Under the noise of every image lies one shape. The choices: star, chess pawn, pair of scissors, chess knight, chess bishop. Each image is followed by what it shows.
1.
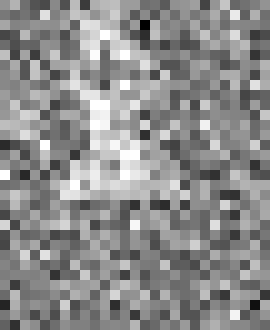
chess bishop
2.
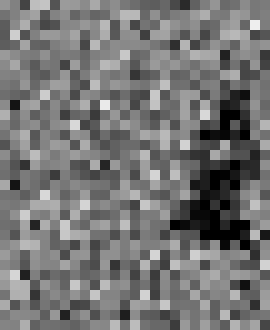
chess bishop
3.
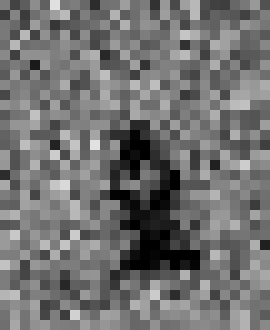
chess bishop
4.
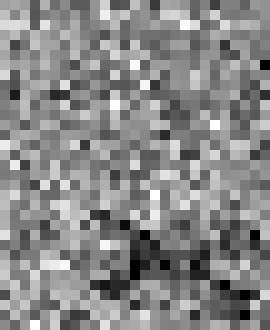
pair of scissors
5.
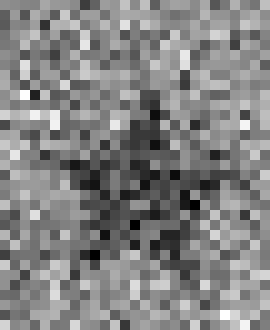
star
